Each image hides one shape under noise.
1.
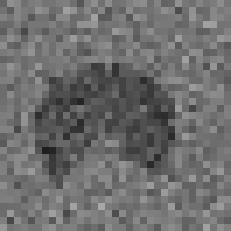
dark disc with a wedge cut out
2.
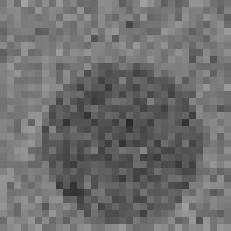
dark disc
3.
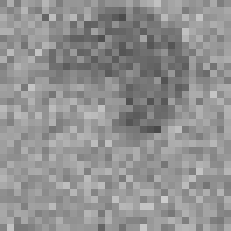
dark disc with a wedge cut out
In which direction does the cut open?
down and left
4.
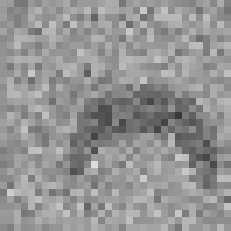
dark crescent
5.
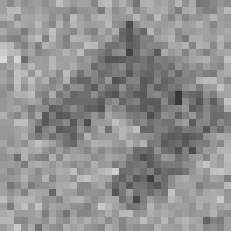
dark square with a notch
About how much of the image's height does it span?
nearly all
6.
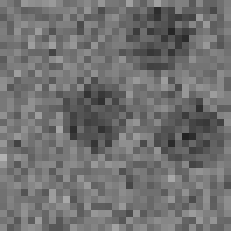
dark three dots
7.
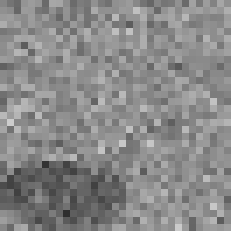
dark ellipse
